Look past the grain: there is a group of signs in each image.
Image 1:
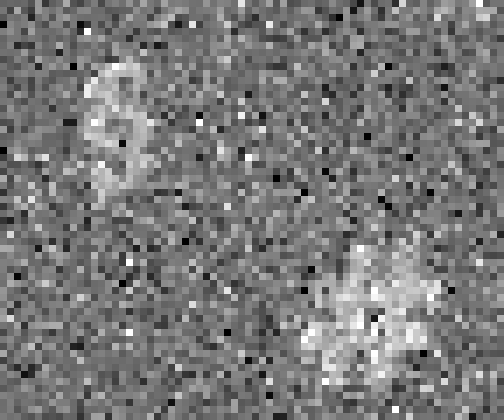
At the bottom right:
hash sign
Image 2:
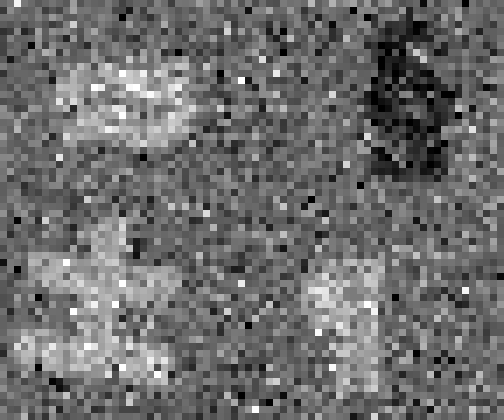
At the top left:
approximately sign
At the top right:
section sign
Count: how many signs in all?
4
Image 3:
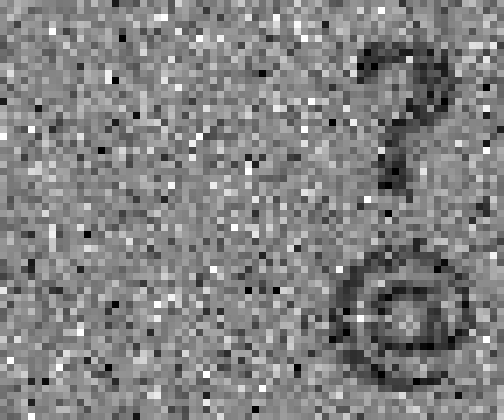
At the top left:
nothing
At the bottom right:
at sign
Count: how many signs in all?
2
